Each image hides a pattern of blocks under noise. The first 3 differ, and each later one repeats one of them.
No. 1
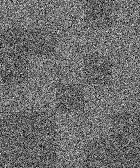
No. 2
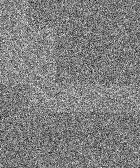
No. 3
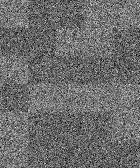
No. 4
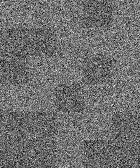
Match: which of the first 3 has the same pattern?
1
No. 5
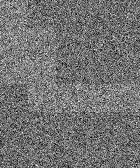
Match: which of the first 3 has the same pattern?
2
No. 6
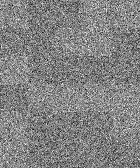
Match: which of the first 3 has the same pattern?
3
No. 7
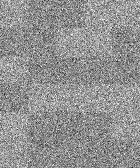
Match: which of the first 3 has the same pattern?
3
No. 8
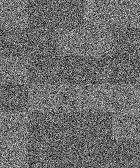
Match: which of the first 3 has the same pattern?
3
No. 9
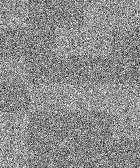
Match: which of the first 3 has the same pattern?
3
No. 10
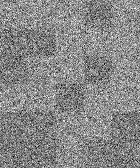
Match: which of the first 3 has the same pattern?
1
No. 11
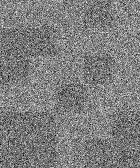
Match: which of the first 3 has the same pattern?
1
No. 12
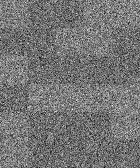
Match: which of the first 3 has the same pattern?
3
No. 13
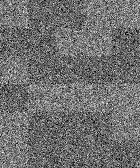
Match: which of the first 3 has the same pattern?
3
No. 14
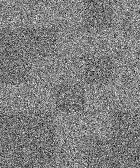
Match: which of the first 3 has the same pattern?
1
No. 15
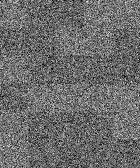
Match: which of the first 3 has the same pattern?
3
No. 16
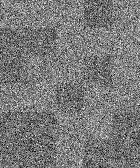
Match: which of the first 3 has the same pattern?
1
